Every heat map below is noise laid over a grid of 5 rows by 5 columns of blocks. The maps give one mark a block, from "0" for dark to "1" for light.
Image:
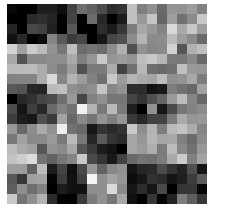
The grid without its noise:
0 0 0 1 1
1 1 1 1 1
0 1 1 0 1
1 1 0 1 1
1 0 1 0 0
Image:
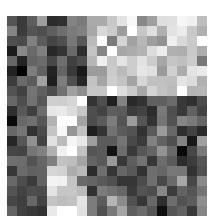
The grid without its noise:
0 0 1 1 1
0 0 1 1 1
0 1 0 0 0
0 1 0 0 0
0 1 0 0 0
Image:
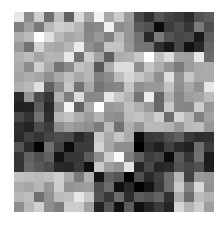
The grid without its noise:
1 1 1 0 0
1 1 1 1 1
0 1 1 1 1
0 0 1 0 0
1 1 0 0 1
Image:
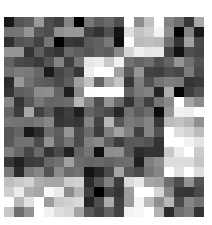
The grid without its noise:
0 0 0 1 0
0 0 1 0 0
0 0 0 0 1
0 0 0 0 1
1 1 0 1 0
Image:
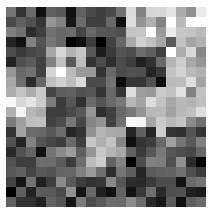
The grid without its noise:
0 0 0 1 1
0 1 0 0 1
1 0 0 1 1
0 0 1 0 0
0 0 0 0 0
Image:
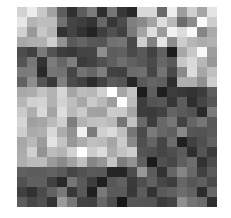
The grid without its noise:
1 0 0 1 1
0 0 0 0 1
1 1 1 0 0
1 1 1 0 0
0 0 0 0 0
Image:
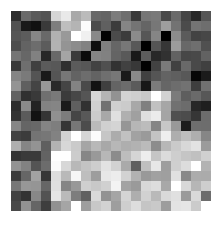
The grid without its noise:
0 1 0 0 0
0 0 0 0 0
0 0 1 1 0
0 1 1 1 1
0 1 1 1 1
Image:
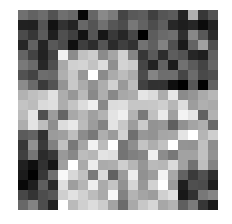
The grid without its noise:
0 0 0 0 0
0 1 1 0 0
1 1 1 1 1
0 1 1 1 1
0 1 1 1 0
